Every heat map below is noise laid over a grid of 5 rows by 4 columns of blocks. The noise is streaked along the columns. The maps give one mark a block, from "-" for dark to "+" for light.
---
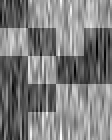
- + + +
+ - + -
- + - -
- - + +
- + + +
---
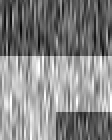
- - - -
- - - -
+ + + +
+ + + +
+ + - -
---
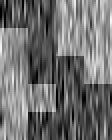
- - + +
+ - + +
+ - - +
+ + - -
+ - - -
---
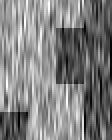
+ + + -
+ + - -
+ + - -
+ + + -
- + + -
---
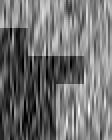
+ + + +
- + + +
- - - +
- - + +
- - + +
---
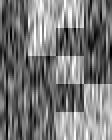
- + + -
- + - -
- - + -
- - - +
- - + +
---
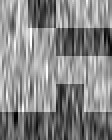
+ - + +
+ + - -
+ + + +
+ + - +
- - - -
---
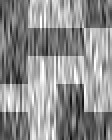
- + + -
- - - +
- + + +
+ + - +
- + - -
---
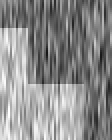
- - - -
+ - - -
+ - - -
+ + + -
+ + + -
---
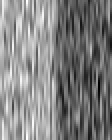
+ + - -
+ + - -
+ + - -
+ + - -
+ + - -
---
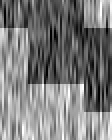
- - - +
+ - - -
+ - - -
+ + + -
+ + + +
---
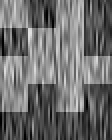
+ - + -
- + + -
+ + + +
+ - + -
- - - -
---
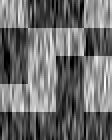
+ - - +
- + + -
- + - +
+ + - +
- - - -
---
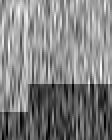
+ + + +
+ + + +
+ + + +
+ - - -
- - - -
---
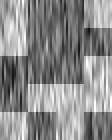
+ - - +
+ - - -
- - - +
- + + +
+ - + -
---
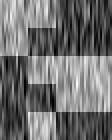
+ + - -
+ - - -
- + + +
- - + +
- + - -
